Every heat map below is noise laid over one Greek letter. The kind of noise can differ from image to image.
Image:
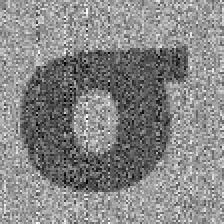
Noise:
columns of uneven size
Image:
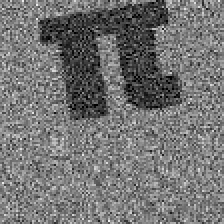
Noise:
low rank plus noise
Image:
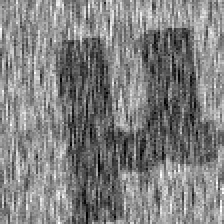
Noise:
streaked along the columns
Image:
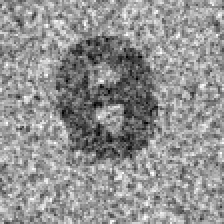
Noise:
blotchy
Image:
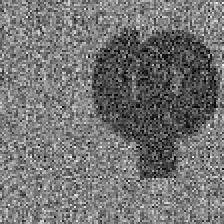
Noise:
low rank plus noise
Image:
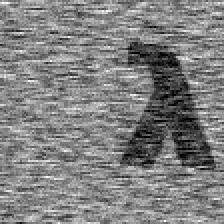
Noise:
streaked along the rows
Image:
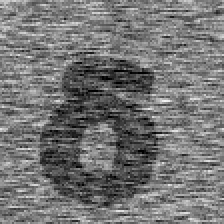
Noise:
streaked along the rows
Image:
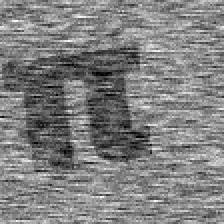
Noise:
streaked along the rows
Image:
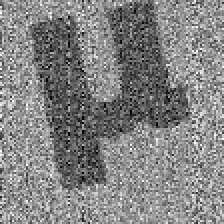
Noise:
columns of uneven size
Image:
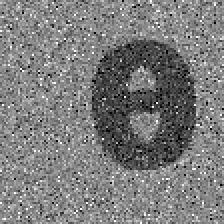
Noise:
heavy tails
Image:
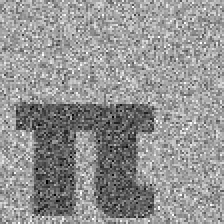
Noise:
independent entries
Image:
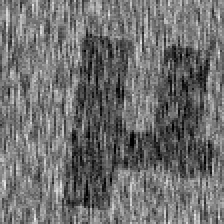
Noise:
streaked along the columns
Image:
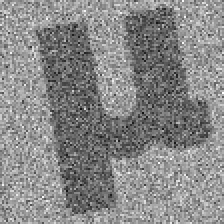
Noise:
independent entries
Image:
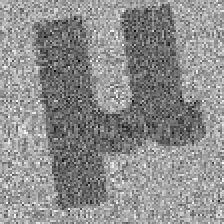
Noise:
low rank plus noise
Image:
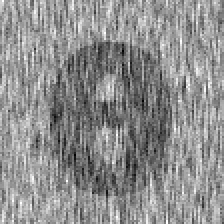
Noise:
streaked along the columns
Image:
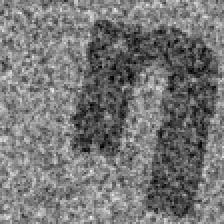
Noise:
blotchy
